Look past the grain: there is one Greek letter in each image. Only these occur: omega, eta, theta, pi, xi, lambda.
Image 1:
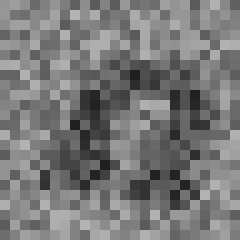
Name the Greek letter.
omega
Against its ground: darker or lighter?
darker
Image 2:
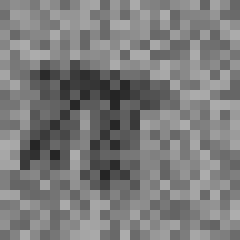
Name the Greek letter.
pi
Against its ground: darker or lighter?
darker
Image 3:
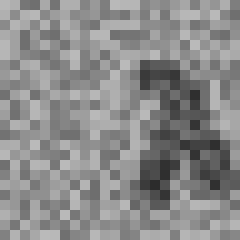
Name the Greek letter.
lambda
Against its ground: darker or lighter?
darker
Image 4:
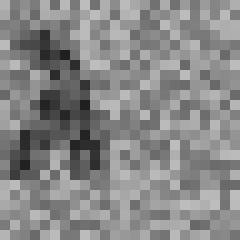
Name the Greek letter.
lambda
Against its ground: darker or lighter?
darker
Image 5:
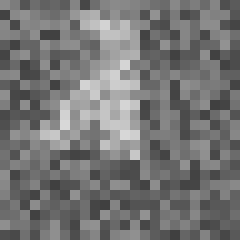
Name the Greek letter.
lambda
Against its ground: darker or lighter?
lighter
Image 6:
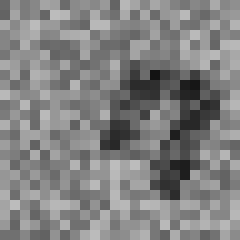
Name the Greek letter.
eta
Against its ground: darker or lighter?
darker
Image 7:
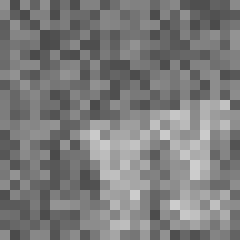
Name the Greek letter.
pi
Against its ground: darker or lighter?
lighter
